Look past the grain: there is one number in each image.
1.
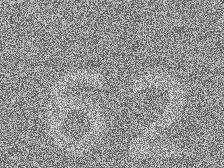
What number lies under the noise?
62
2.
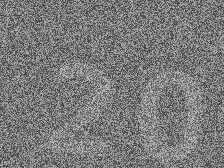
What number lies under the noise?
20
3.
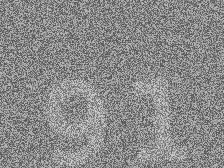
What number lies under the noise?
91
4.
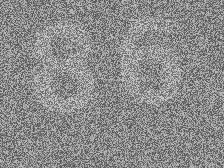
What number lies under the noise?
86
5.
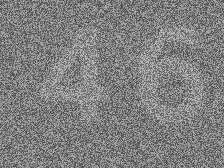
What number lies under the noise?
46
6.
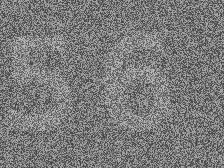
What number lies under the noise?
56
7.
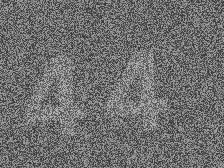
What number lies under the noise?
44
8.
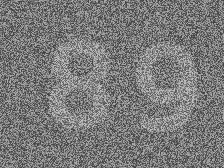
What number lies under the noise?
89
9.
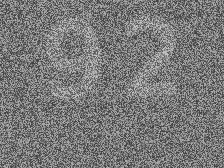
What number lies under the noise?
92
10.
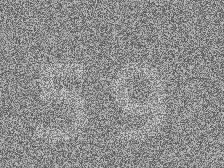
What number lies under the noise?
59
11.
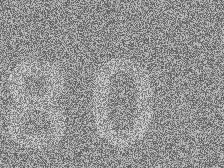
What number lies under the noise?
80
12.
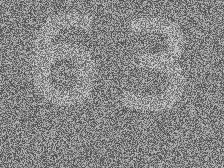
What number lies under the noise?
63
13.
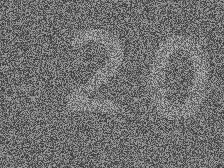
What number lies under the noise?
20
